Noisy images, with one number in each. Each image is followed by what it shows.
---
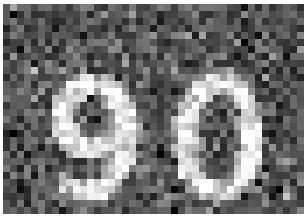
90
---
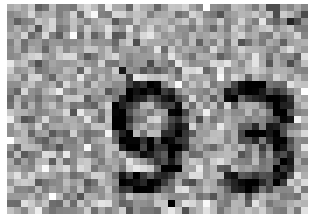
93
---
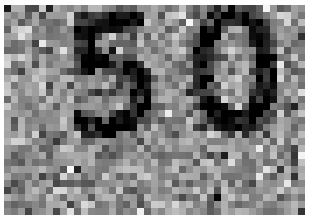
50
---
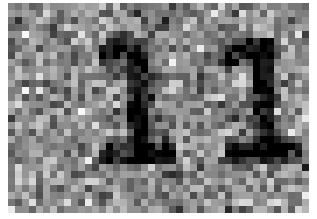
11
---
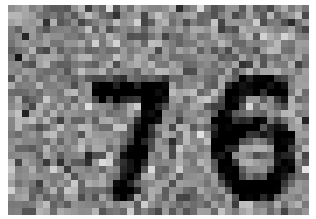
76
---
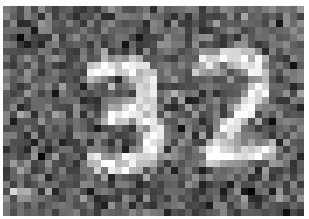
32
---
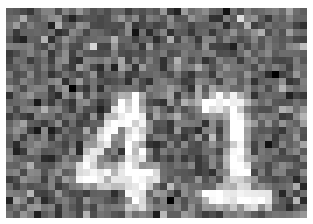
41
